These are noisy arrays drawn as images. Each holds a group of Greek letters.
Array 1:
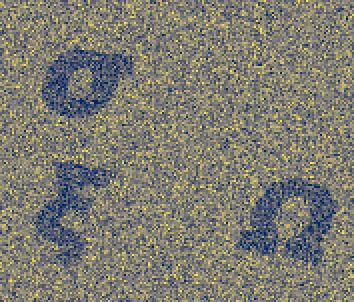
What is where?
top left: sigma; bottom left: xi; bottom right: omega
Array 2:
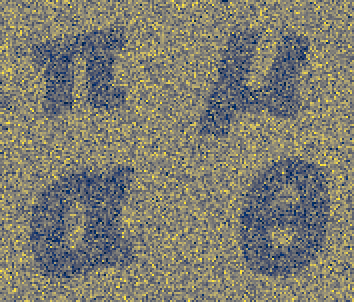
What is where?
top left: pi; top right: mu; bottom left: alpha; bottom right: theta
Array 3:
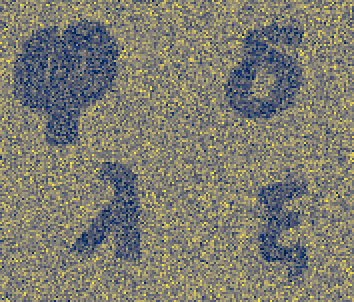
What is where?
top left: phi; top right: delta; bottom left: lambda; bottom right: xi
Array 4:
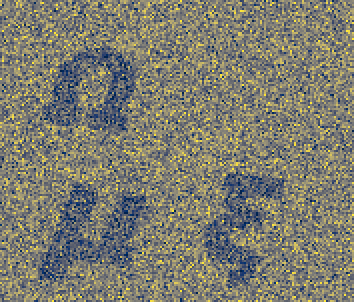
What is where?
top left: omega; bottom left: mu; bottom right: xi
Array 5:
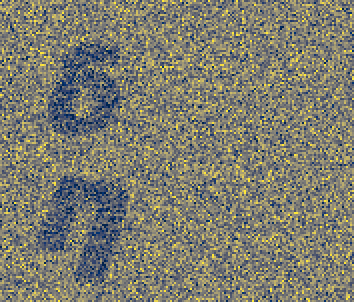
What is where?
top left: delta; bottom left: eta
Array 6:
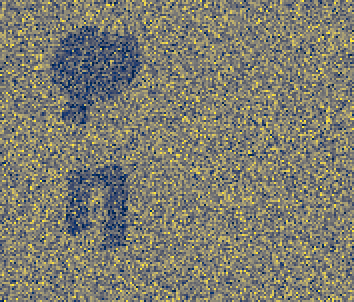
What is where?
top left: phi; bottom left: eta
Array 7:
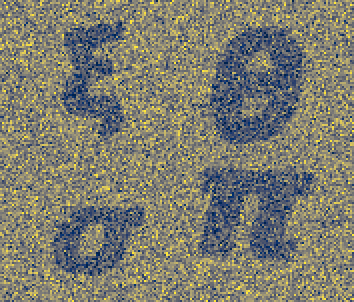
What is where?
top left: xi; top right: theta; bottom left: sigma; bottom right: pi
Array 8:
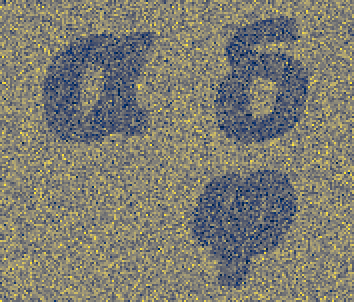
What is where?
top left: alpha; top right: delta; bottom right: phi
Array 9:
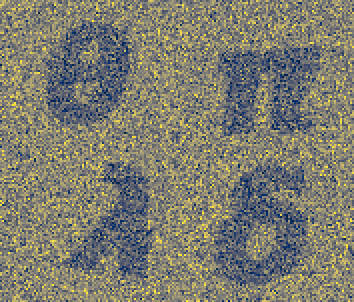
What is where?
top left: theta; top right: pi; bottom left: lambda; bottom right: delta
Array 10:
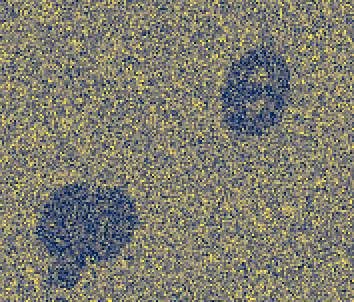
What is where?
top right: theta; bottom left: phi
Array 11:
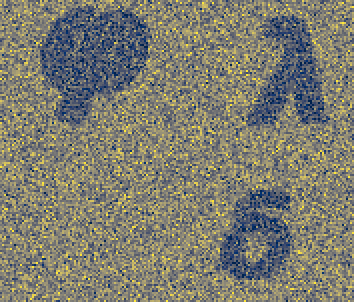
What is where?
top left: phi; top right: lambda; bottom right: delta
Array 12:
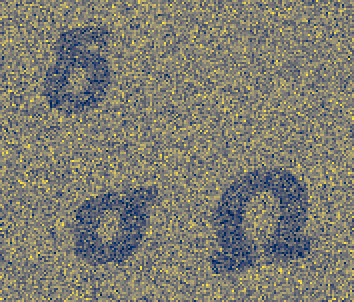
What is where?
top left: delta; bottom left: sigma; bottom right: omega
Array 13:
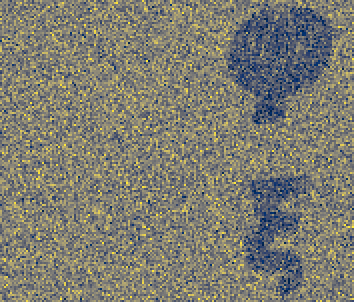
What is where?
top right: phi; bottom right: xi
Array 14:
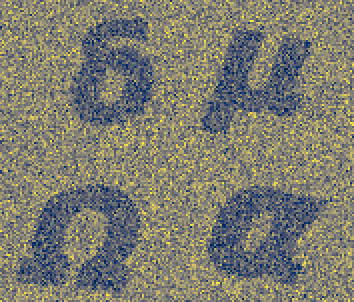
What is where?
top left: delta; top right: mu; bottom left: omega; bottom right: alpha
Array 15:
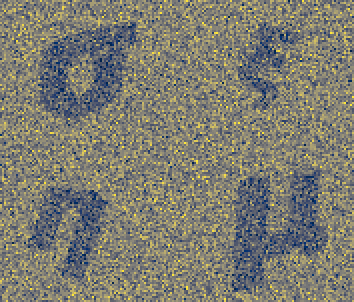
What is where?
top left: sigma; top right: xi; bottom left: eta; bottom right: mu
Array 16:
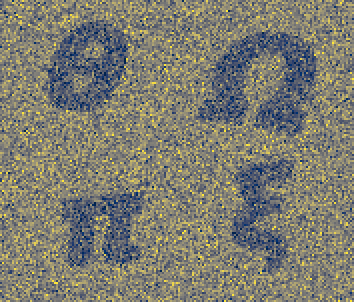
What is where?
top left: theta; top right: omega; bottom left: pi; bottom right: xi
